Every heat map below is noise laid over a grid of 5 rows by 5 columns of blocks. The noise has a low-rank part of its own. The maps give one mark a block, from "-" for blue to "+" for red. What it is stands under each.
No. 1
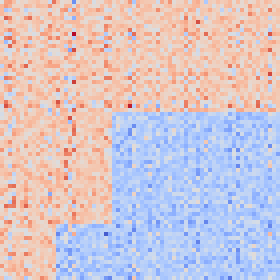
+++++
+++++
++---
++---
+----
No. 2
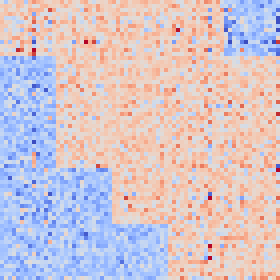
++++-
-++++
-++++
--+++
---++
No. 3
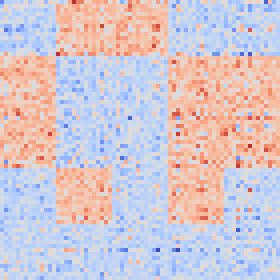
-++--
+--++
+--++
-+-+-
-----
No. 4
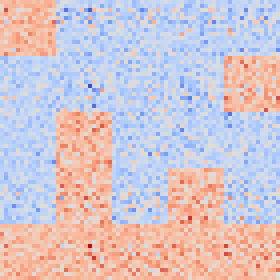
+----
----+
-+---
-+-+-
+++++
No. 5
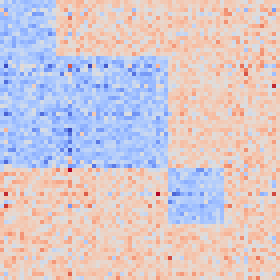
-++++
---++
---++
+++-+
+++++
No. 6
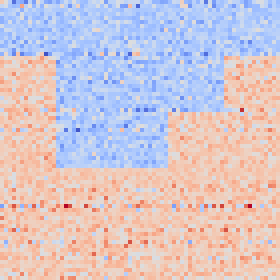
-----
+---+
+--++
+++++
+++++
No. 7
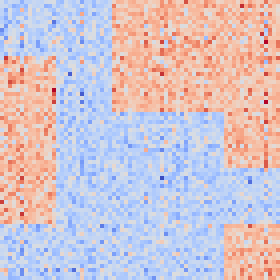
--+++
+-+++
+---+
+----
----+
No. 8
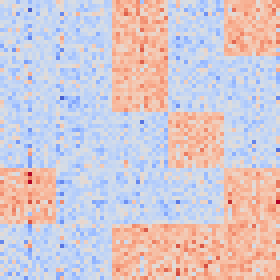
--+-+
--+--
---+-
+---+
--+++
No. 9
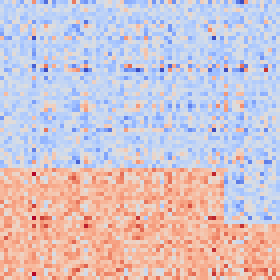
-----
-----
-----
++++-
+++++
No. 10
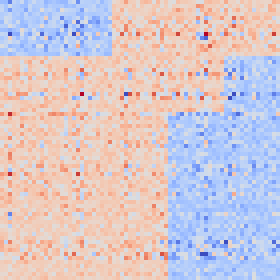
--+++
++++-
+++--
+++--
+++--
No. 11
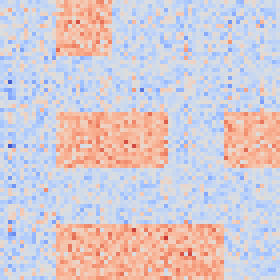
-+---
-----
-++-+
-----
-+++-
